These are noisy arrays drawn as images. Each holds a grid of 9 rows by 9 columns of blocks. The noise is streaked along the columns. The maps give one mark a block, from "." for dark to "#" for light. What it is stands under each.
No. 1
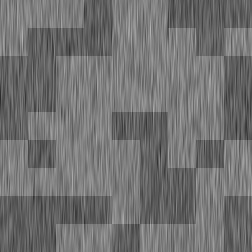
# # # . # # . . .
# . . . # # # . #
. . # # # # # # .
. . # # # # # # .
. # # # . . # # .
# . # # # . # . #
# # # # # . . # #
. . . . # . . # .
. . # # . # # # .
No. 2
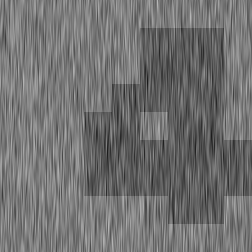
# # # # # # # # #
# # # # # . . . #
# # # # # . . . #
# # # # . . . . #
# # # . . # . . #
# # # . . . . . .
# # # . . . . . .
# # # # # # . . #
# # # # # # # # #
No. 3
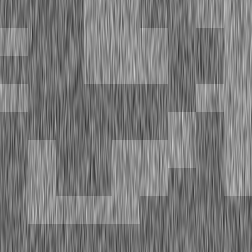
. . . # # . . # #
# . . # # # . . #
. . . # # # . . #
# . . . . . . # #
. . . . . . # . #
. # . . # # # . #
. # . . # # . . #
. # # # # . . . .
. . . . . . . . .
